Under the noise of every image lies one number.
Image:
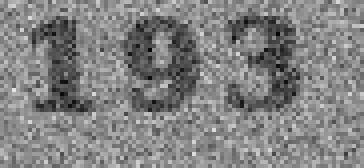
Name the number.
193
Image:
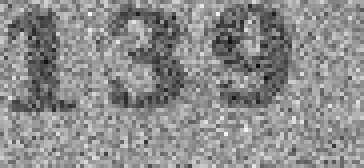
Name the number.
139
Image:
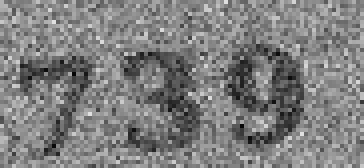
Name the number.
739
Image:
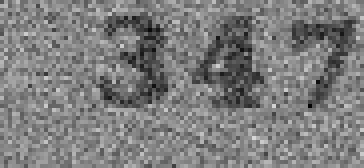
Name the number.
347
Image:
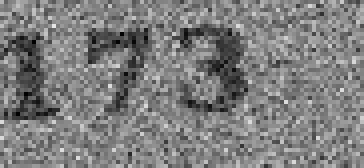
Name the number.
173
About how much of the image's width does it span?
two thirds
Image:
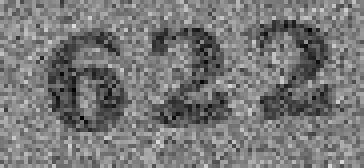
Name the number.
622
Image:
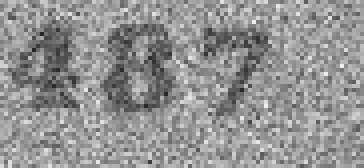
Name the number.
487
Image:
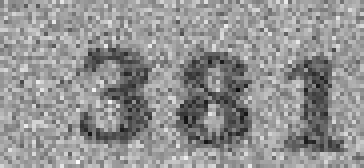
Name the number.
381
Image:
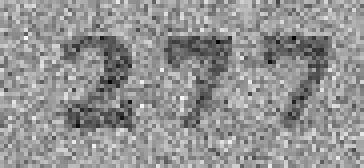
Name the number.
277
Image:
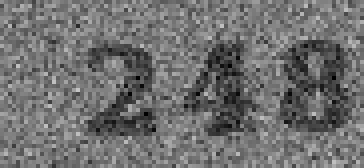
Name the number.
248
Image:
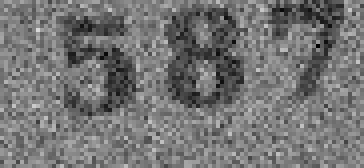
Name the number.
587
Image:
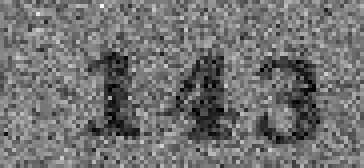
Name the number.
143
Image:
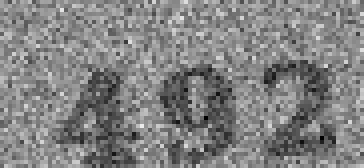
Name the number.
492
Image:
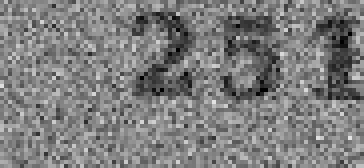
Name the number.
251
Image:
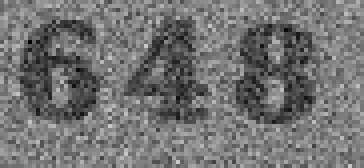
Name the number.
648
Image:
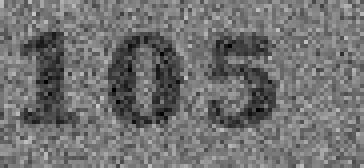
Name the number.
105
